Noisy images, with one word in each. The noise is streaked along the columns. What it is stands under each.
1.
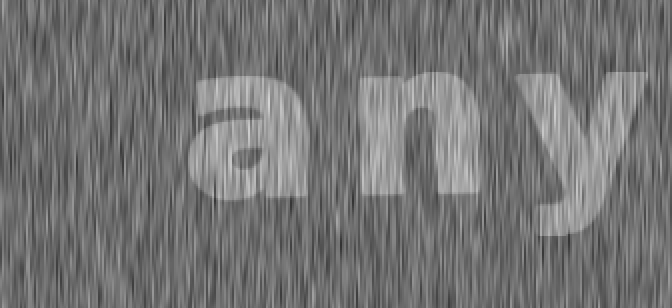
any
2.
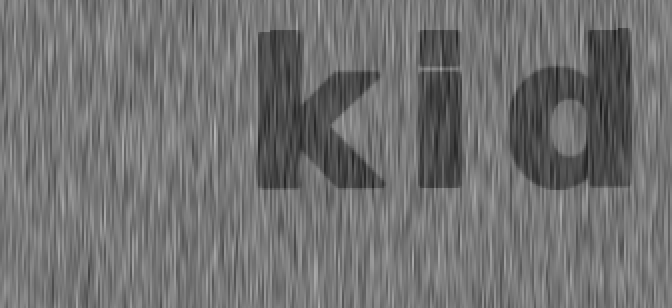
kid
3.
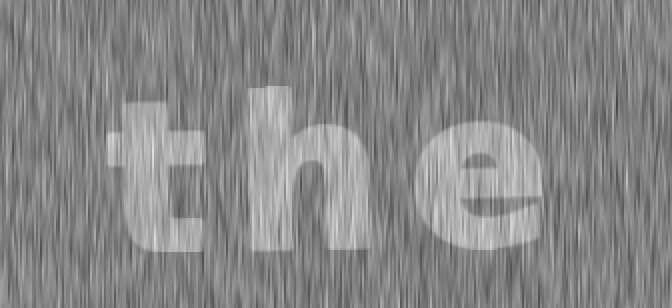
the
